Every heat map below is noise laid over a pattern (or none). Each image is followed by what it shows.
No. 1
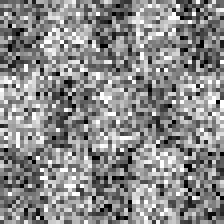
a checkerboard
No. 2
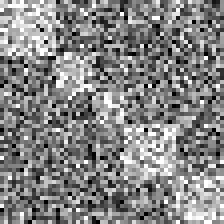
blocks along the diagonal
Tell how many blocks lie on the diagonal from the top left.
5
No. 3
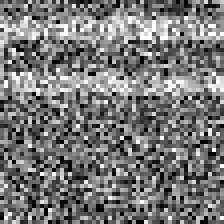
bands of rows
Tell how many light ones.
2
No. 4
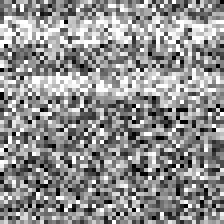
bands of rows
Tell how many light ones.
2
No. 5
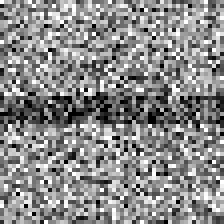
one band of rows
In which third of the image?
middle
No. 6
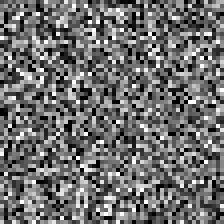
only noise
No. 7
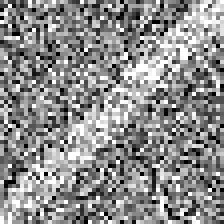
a diagonal band
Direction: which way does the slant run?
bottom left to top right
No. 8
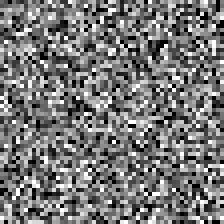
only noise
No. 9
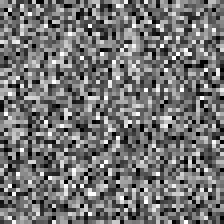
only noise
